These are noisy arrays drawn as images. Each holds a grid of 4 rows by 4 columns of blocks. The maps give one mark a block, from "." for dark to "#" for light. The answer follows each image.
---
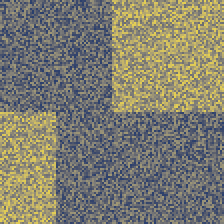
. . # #
. . # #
# . . .
# . . .
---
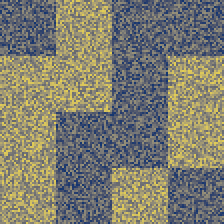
. # . .
# # . #
# . . #
# . # .
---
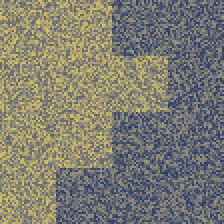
# # . .
# # # .
# # . .
# . . .
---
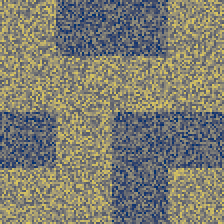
# . . #
# # # #
. # . .
# # . #
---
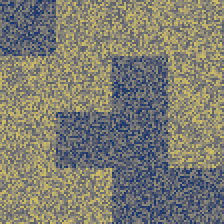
. # # #
# # . #
# . . #
# # . .
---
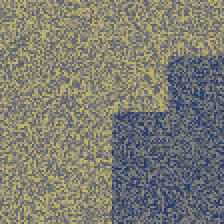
# # # #
# # # .
# # . .
# # . .
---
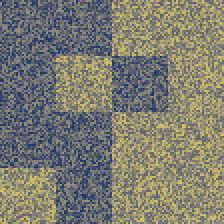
. . # #
. # . #
. . # #
# . # #
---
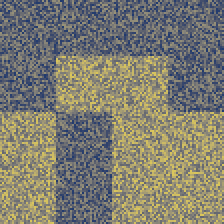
. . . .
. # # .
# . # #
# . # #
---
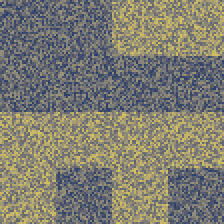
. . # #
. . . .
# # # #
# . # .
